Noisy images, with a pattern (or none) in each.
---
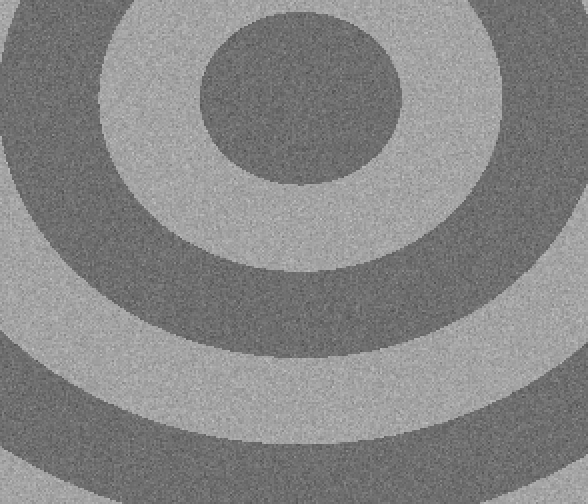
rings round one point
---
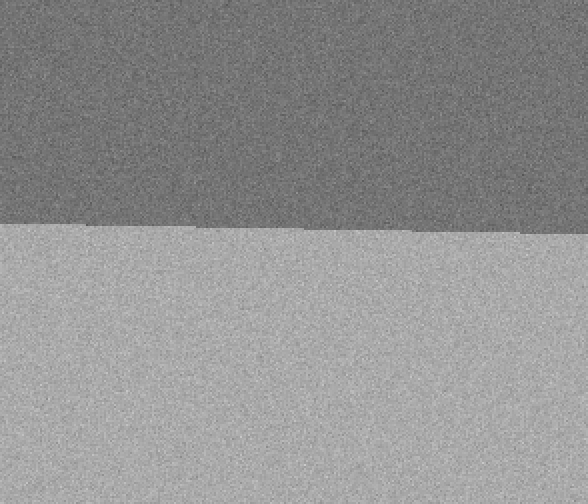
a sharp edge
